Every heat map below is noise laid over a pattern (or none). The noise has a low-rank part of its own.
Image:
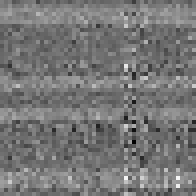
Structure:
bands of rows
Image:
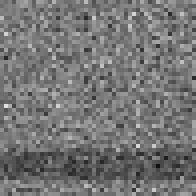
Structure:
one band of rows
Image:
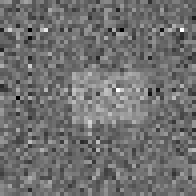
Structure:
one block
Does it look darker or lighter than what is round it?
lighter
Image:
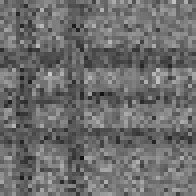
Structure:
bands of rows crossing bands of columns
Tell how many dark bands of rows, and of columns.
3 and 2
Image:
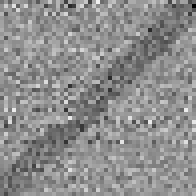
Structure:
a diagonal band
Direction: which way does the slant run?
bottom left to top right
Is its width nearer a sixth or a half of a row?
a sixth
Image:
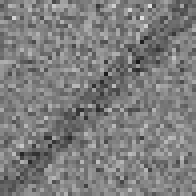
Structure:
a diagonal band
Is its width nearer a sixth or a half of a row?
a sixth
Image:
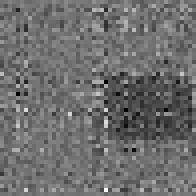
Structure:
one block
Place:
middle right
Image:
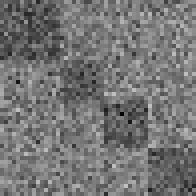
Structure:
blocks along the diagonal
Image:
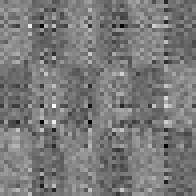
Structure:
a checkerboard
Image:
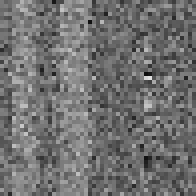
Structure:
bands of columns
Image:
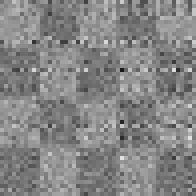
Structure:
a checkerboard
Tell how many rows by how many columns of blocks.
4 by 5
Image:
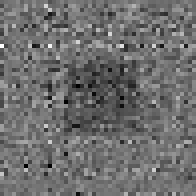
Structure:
one block
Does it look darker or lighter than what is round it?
darker
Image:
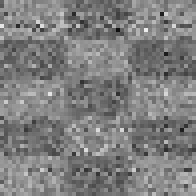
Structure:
a checkerboard
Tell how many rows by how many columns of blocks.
5 by 3
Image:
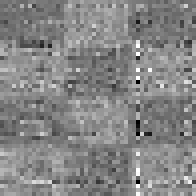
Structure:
a checkerboard
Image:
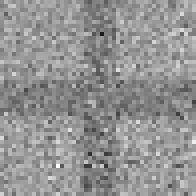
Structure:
bands of rows crossing bands of columns
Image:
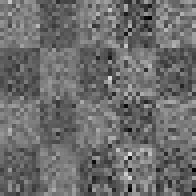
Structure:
a checkerboard
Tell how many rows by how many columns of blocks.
4 by 5
